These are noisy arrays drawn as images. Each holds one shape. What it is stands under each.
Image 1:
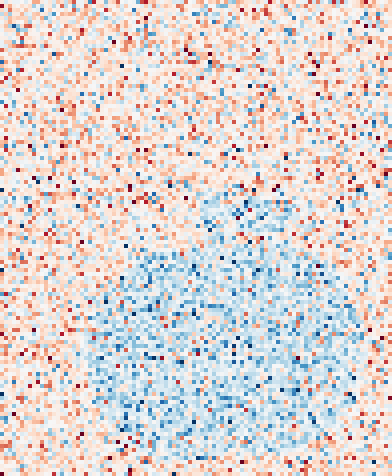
apple
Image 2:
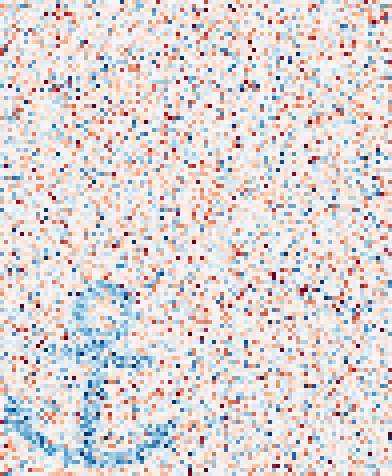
anchor
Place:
bottom left
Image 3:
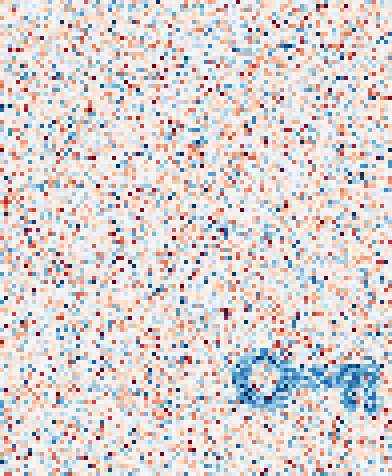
key
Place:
bottom right
